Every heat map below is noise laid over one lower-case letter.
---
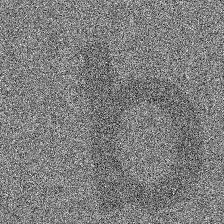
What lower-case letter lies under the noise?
b
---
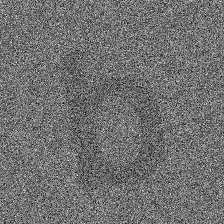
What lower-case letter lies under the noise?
b
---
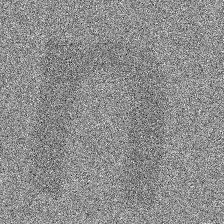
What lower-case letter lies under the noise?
n
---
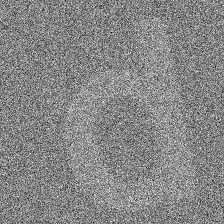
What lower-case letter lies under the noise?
d
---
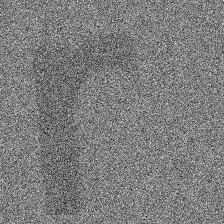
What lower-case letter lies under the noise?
r
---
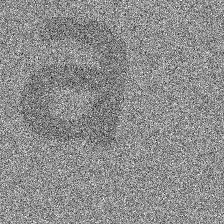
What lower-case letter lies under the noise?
a
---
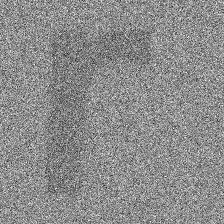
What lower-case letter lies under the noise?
r
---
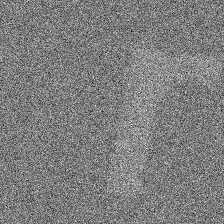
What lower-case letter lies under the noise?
r
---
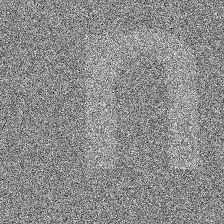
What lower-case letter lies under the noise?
n
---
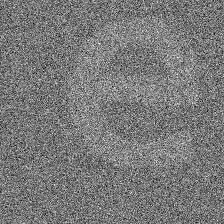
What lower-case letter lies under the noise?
e
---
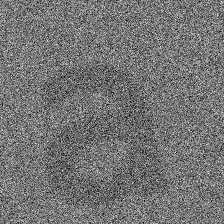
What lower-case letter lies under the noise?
a
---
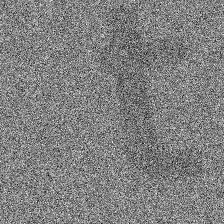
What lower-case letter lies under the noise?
t
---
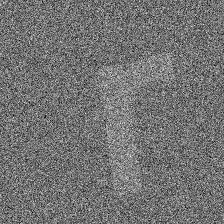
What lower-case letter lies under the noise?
r
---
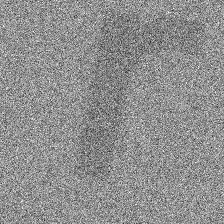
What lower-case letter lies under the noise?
r
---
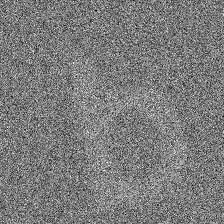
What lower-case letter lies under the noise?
b
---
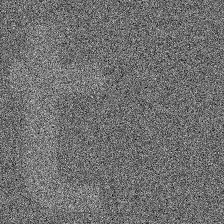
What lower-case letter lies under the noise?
t
